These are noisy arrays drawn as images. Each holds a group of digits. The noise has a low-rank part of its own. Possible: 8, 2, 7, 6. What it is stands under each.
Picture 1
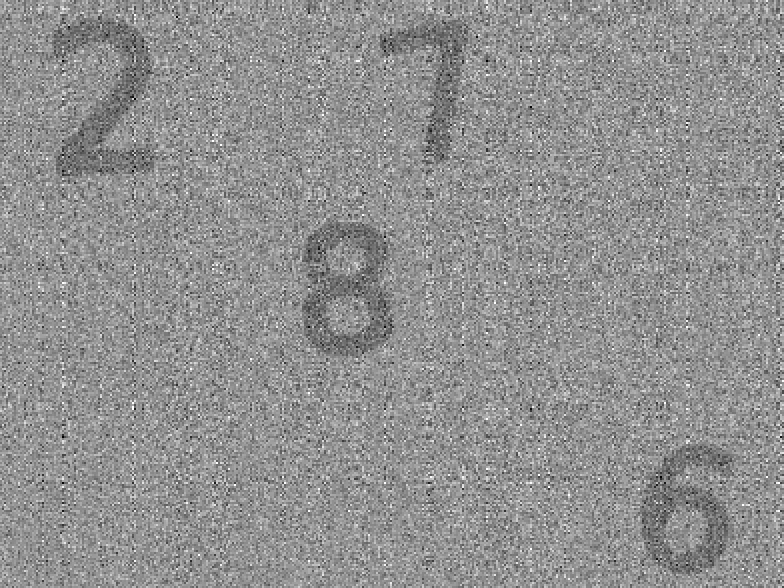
top left: 2; top middle: 7; centre: 8; bottom right: 6
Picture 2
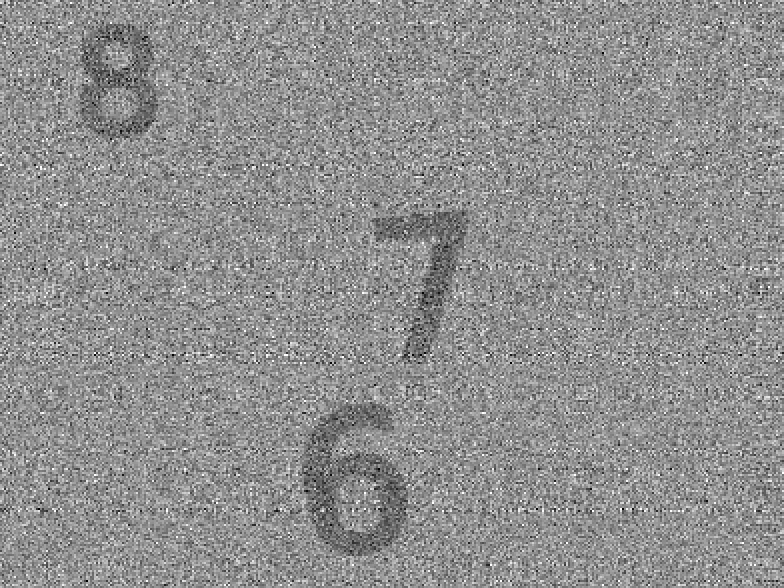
top left: 8; centre: 7; bottom middle: 6
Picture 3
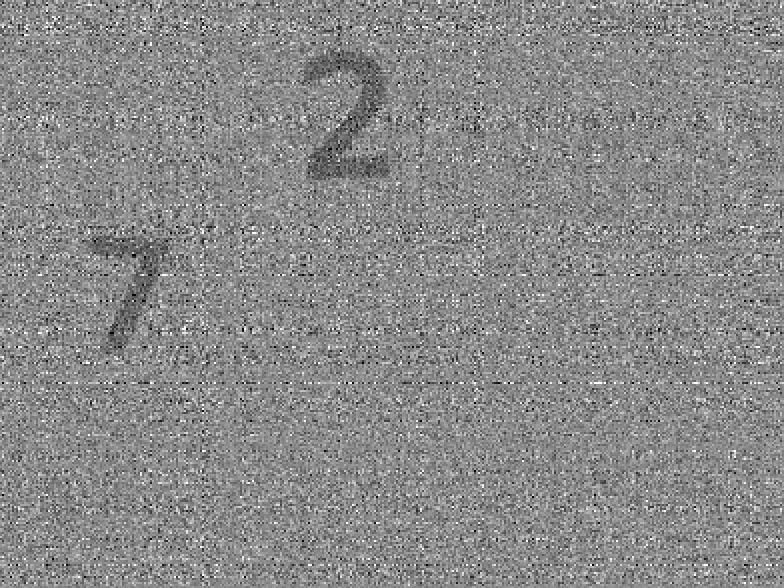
top middle: 2; middle left: 7
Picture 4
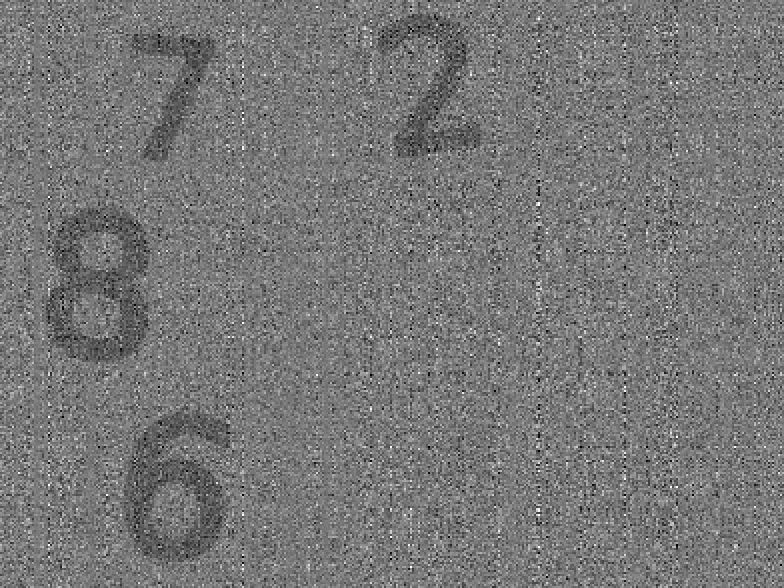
top left: 7; top middle: 2; middle left: 8; bottom left: 6
